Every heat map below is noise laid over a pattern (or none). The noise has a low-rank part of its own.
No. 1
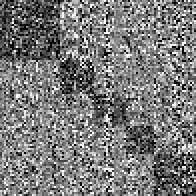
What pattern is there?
blocks along the diagonal
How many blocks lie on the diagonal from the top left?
5
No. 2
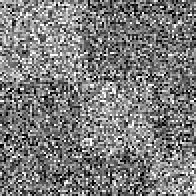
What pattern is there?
blocks along the diagonal
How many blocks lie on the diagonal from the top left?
3
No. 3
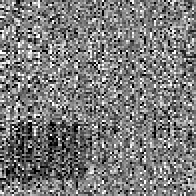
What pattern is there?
one block
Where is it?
bottom left
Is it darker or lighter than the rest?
darker
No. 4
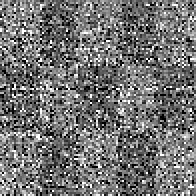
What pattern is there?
a checkerboard
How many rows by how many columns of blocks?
3 by 5
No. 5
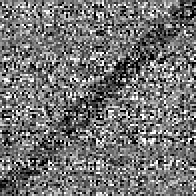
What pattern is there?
a diagonal band
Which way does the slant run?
bottom left to top right
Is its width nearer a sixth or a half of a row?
a sixth
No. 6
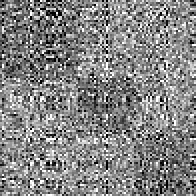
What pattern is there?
blocks along the diagonal
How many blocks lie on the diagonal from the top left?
3
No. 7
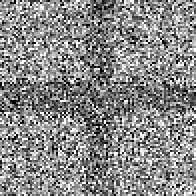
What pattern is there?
bands of rows crossing bands of columns
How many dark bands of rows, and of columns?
1 and 1
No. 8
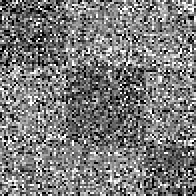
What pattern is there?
blocks along the diagonal
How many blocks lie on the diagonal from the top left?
3
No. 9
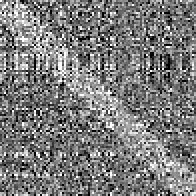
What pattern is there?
a diagonal band
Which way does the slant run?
top left to bottom right
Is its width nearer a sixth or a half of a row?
a sixth
